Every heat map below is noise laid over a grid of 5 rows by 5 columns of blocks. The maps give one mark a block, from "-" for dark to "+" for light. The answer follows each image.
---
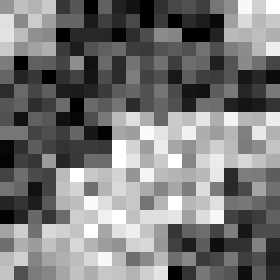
+ - - - +
- - - - -
- - + + +
- + + + -
+ + + - -
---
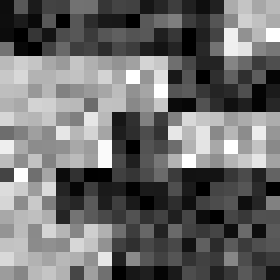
- - - - +
+ + + - -
+ + - + +
+ - - - -
+ + - - -
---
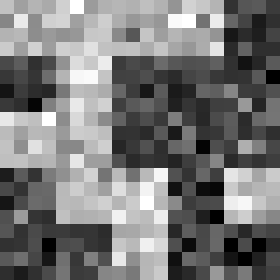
+ + + + -
- + - - -
+ + - - -
- + + - +
- - + - -
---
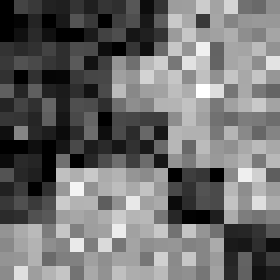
- - - + +
- - + + +
- - - + +
- + + - +
+ + + + -
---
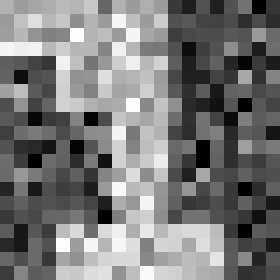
+ + + - -
- + + - -
- - + - -
- - + - -
- + + + -
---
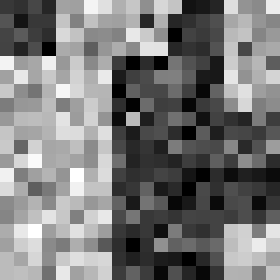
- + + - +
+ + - - +
+ + - - -
+ + - - -
+ + - - +
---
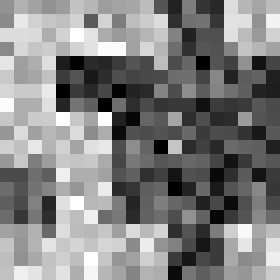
+ + + - +
+ - - - -
+ + - - -
- + - - -
+ + + - +
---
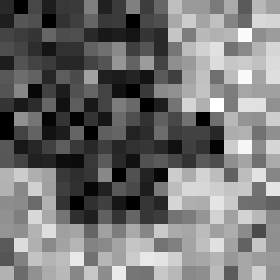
- - - + +
- - - + +
- - - - +
+ - - + +
+ + + + +
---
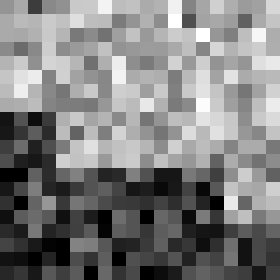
+ + + + +
+ + + + +
- + + + +
- - - - +
- - - - -
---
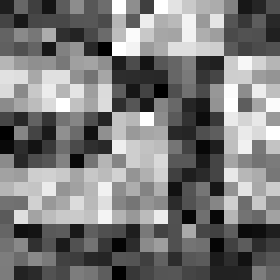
- - + + -
+ + - - +
- - + - +
+ + + - +
- - - - -
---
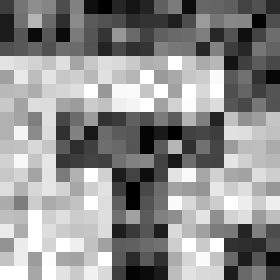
- - - - -
+ + + + -
+ - - - +
+ + - + +
+ + - + -
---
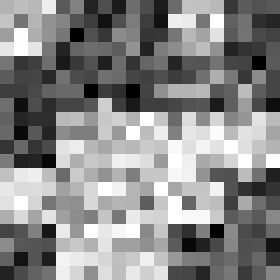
+ - - + -
- - - - -
- + + + +
+ + + + -
- + + - -
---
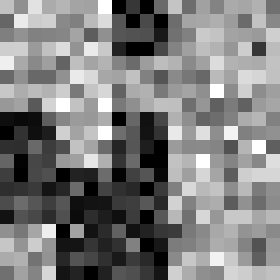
+ + - + +
+ + + + +
- + - + +
- - - + +
+ - - + +
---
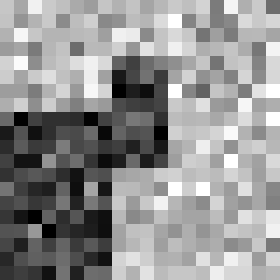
+ + + + +
+ + - + +
- - - + +
- - + + +
- - + + +
